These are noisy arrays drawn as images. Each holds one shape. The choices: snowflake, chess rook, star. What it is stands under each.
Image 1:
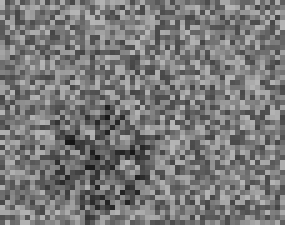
dark snowflake
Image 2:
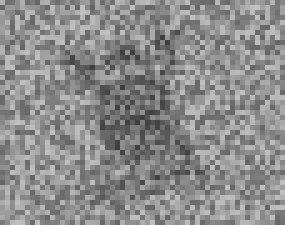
dark chess rook
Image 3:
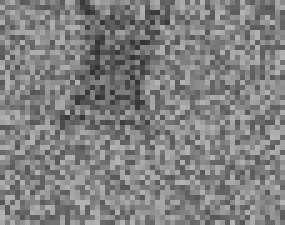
dark chess rook
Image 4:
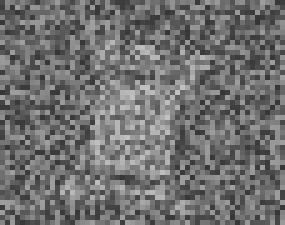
light chess rook
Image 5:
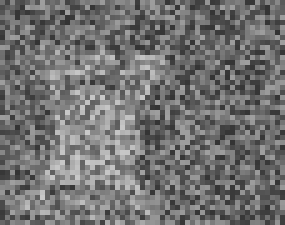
light chess rook
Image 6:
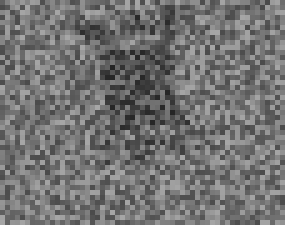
dark chess rook
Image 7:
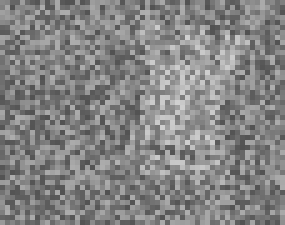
light chess rook
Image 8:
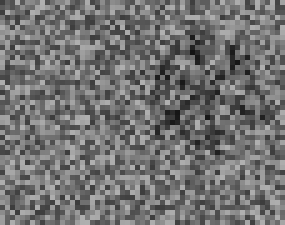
dark snowflake
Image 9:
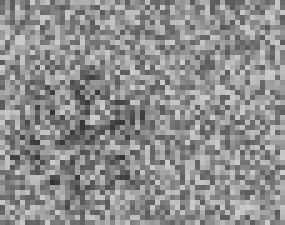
dark snowflake
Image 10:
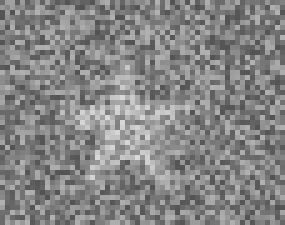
light star
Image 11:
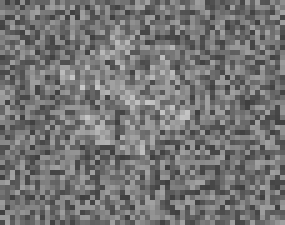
light snowflake
